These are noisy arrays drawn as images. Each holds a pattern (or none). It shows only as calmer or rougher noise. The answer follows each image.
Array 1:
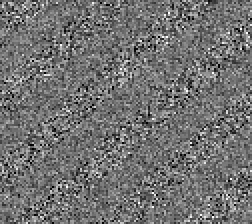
diagonal stripes
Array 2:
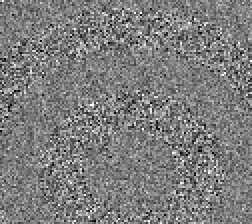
rings round one point
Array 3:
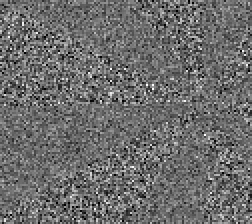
spokes from one point
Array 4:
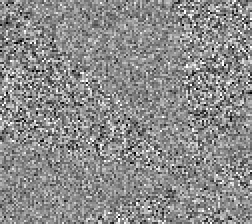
spokes from one point
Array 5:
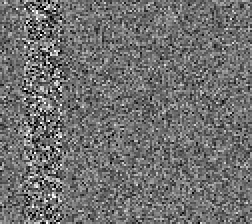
one vertical stripe
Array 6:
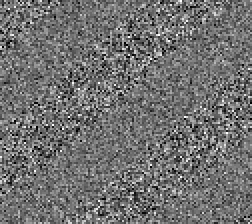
diagonal stripes
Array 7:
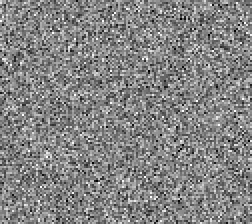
only noise
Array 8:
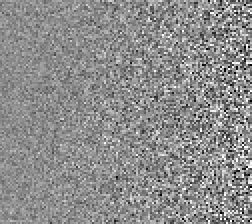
a smooth slope
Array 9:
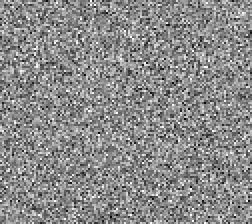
only noise
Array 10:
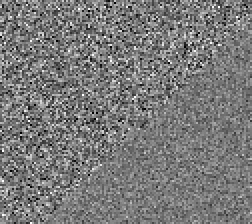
a sharp edge
